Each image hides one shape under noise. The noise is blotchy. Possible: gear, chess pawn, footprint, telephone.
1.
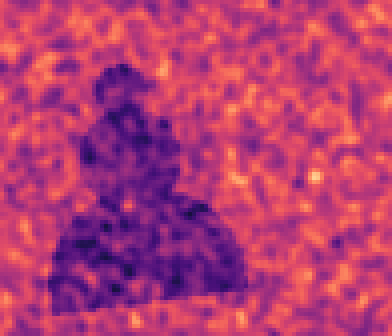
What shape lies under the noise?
chess pawn
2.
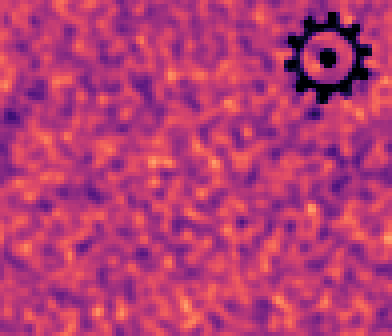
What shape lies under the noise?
gear
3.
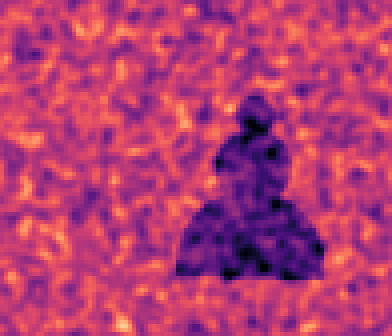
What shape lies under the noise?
chess pawn
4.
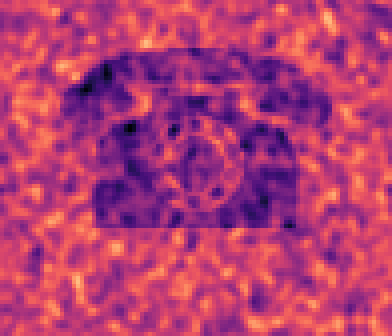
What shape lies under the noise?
telephone
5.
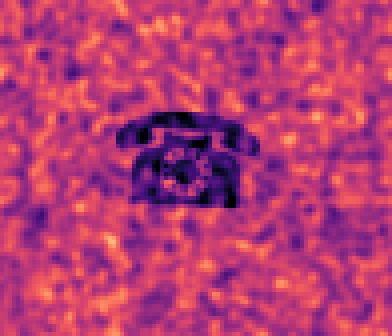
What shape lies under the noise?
telephone
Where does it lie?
centre
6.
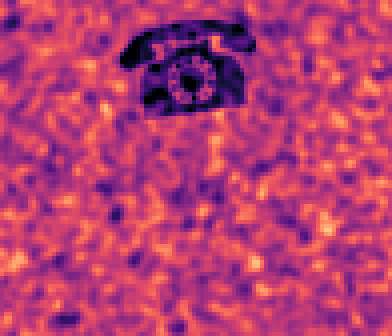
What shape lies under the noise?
telephone
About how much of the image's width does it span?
a third
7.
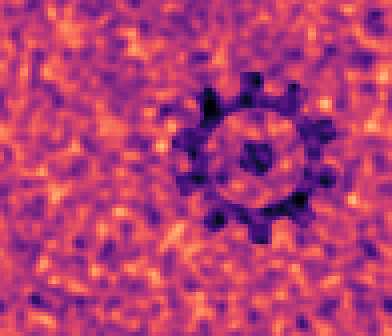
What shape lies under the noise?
gear
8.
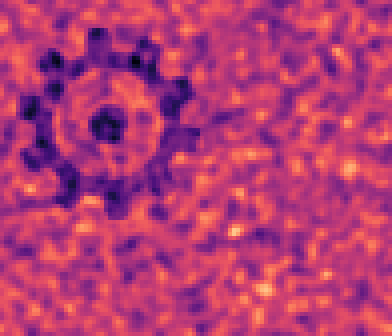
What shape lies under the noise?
gear
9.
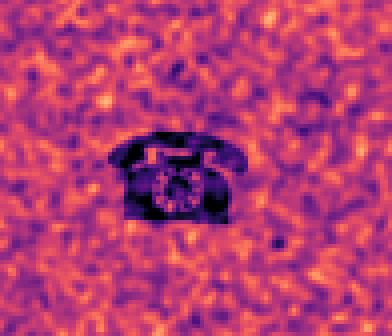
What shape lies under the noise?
telephone
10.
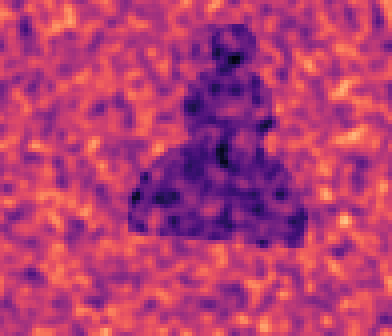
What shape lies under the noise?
chess pawn
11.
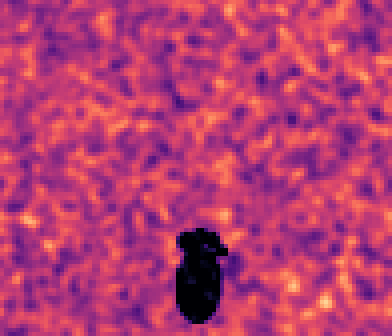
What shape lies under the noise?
footprint
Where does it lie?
bottom middle
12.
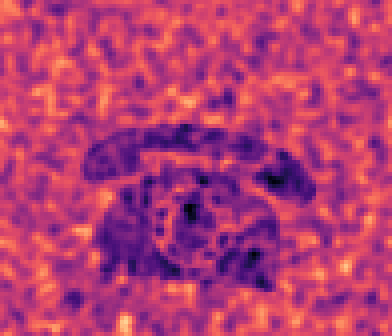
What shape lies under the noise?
telephone
